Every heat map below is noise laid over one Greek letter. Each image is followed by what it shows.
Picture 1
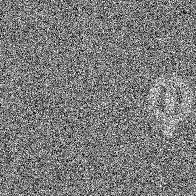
phi
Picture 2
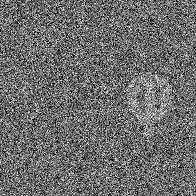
phi
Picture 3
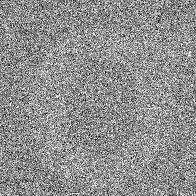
sigma
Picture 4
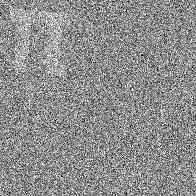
pi
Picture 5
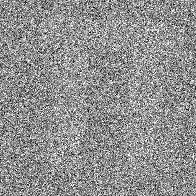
pi
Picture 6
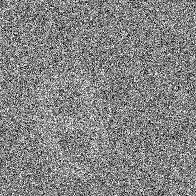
theta
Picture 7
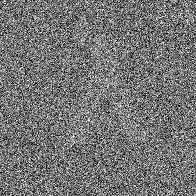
lambda
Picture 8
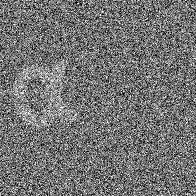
alpha
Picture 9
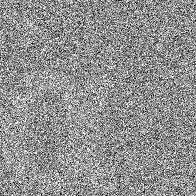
alpha
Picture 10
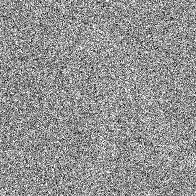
lambda
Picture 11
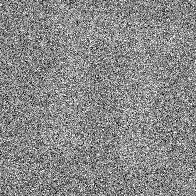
pi
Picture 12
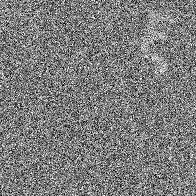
xi
